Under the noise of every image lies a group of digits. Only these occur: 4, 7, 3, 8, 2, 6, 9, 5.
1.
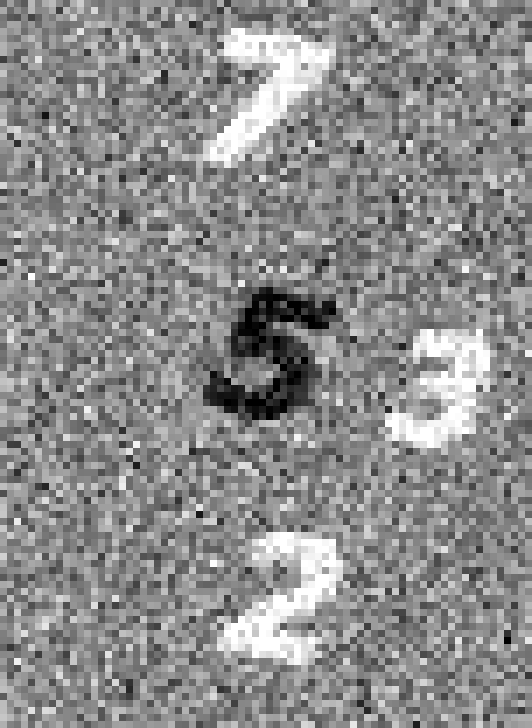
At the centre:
5
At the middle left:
nothing
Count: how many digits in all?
4
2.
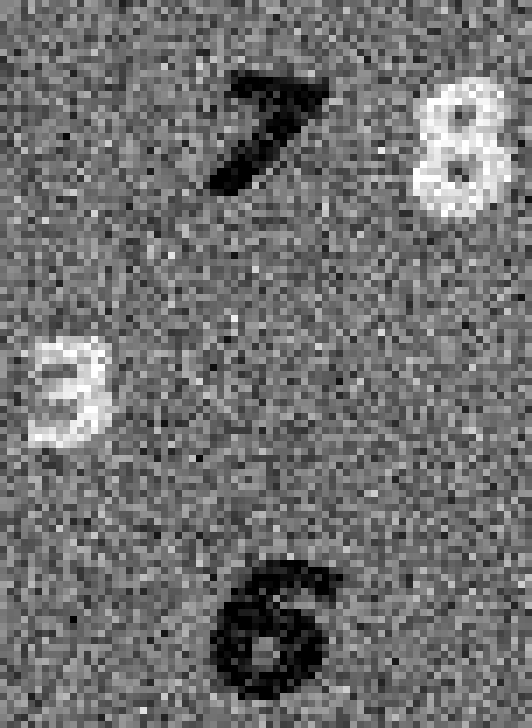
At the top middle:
7
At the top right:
8
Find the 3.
middle left
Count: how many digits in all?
4
